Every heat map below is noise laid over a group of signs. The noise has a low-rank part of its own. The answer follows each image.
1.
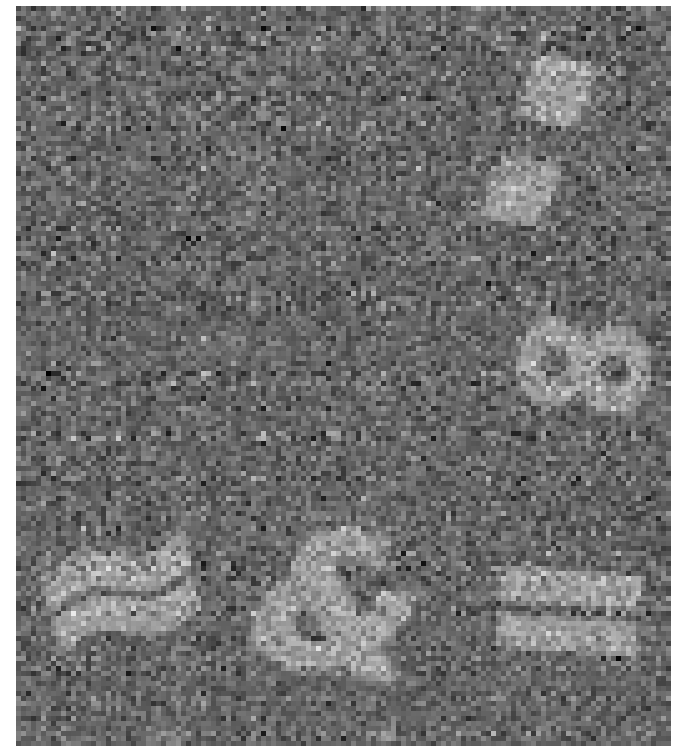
top right: colon; middle right: infinity sign; bottom left: approximately sign; bottom middle: ampersand; bottom right: equals sign
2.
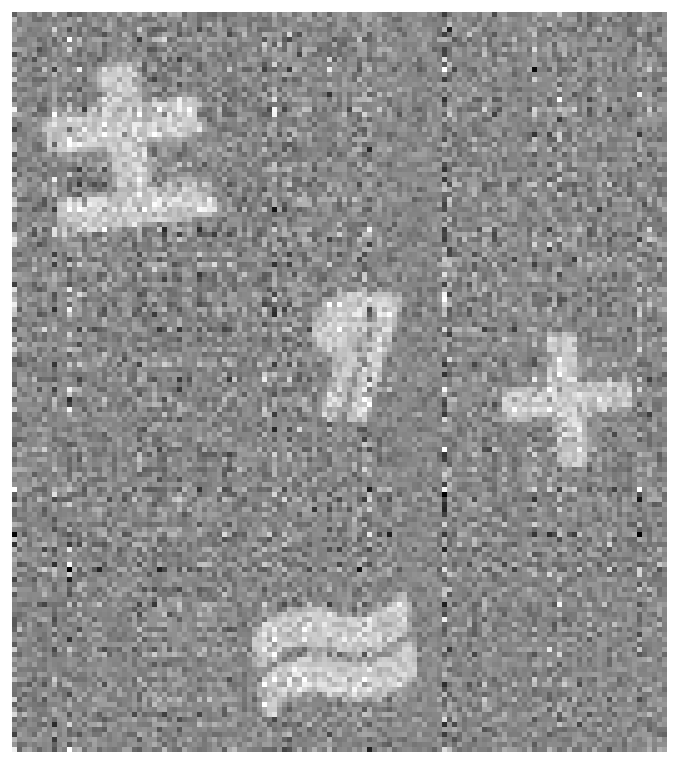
top left: plus-minus sign; centre: pilcrow; middle right: plus sign; bottom middle: approximately sign
